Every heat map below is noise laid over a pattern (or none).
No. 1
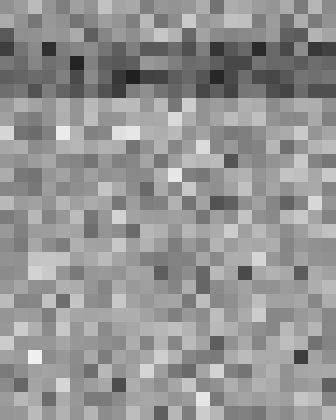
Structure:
one band of rows
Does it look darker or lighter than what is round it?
darker
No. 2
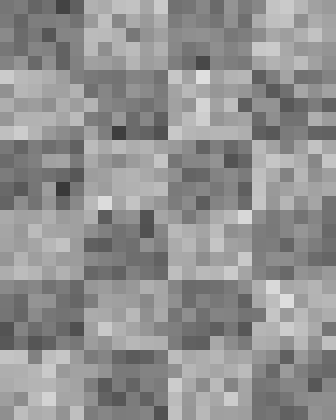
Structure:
a checkerboard
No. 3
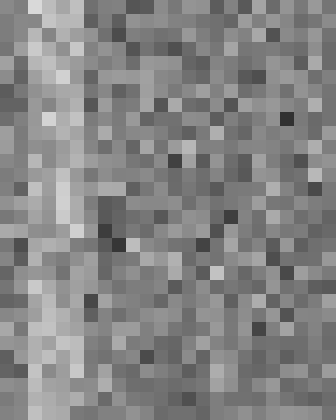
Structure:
one band of columns
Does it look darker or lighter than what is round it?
lighter
